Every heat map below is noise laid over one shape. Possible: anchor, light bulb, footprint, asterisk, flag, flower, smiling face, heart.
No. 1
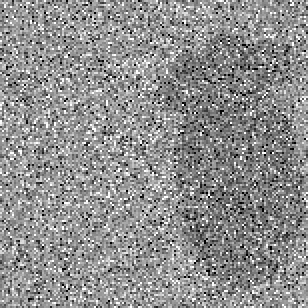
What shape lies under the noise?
footprint
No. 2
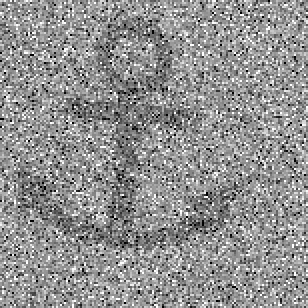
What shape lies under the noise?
anchor
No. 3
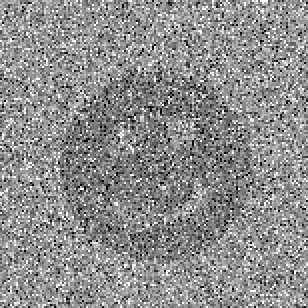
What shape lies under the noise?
smiling face
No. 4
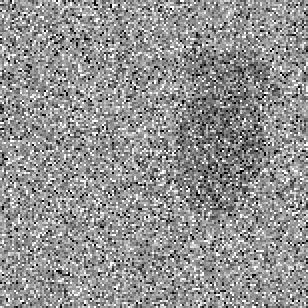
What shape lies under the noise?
footprint
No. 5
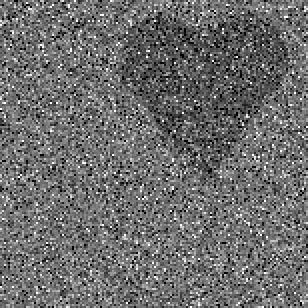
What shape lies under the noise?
heart
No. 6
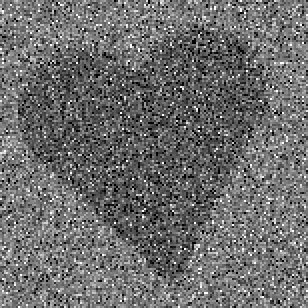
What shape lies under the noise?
heart
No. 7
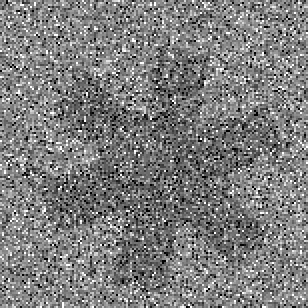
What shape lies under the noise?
asterisk
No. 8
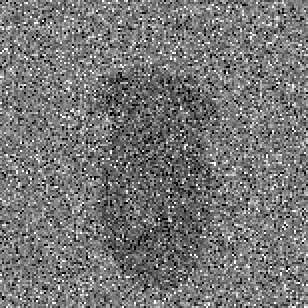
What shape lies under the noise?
footprint
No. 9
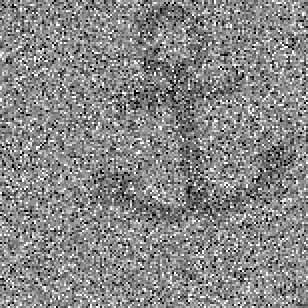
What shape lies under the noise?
anchor
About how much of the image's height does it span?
two thirds
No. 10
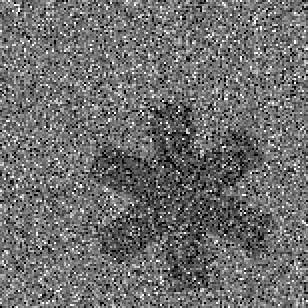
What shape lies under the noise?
asterisk
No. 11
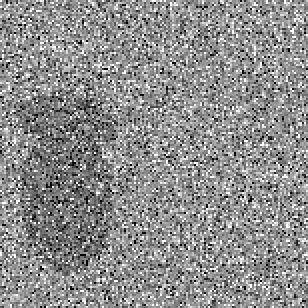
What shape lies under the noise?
footprint
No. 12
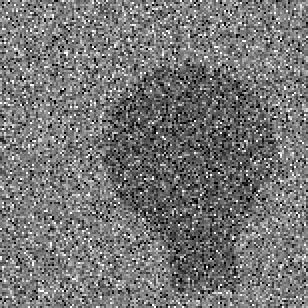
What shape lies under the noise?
light bulb
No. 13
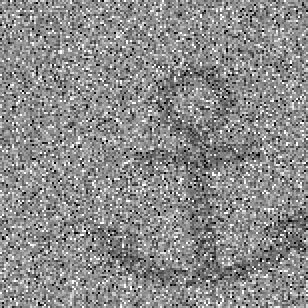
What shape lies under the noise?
anchor
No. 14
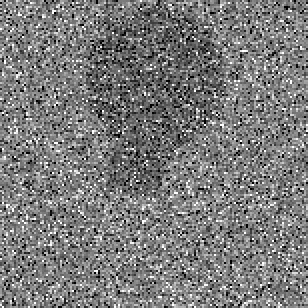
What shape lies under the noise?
light bulb
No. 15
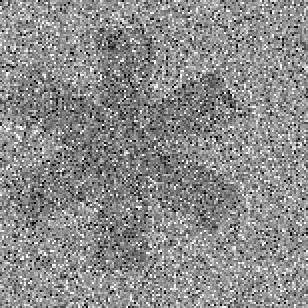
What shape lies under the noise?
asterisk
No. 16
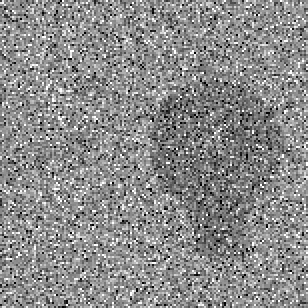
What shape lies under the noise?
light bulb
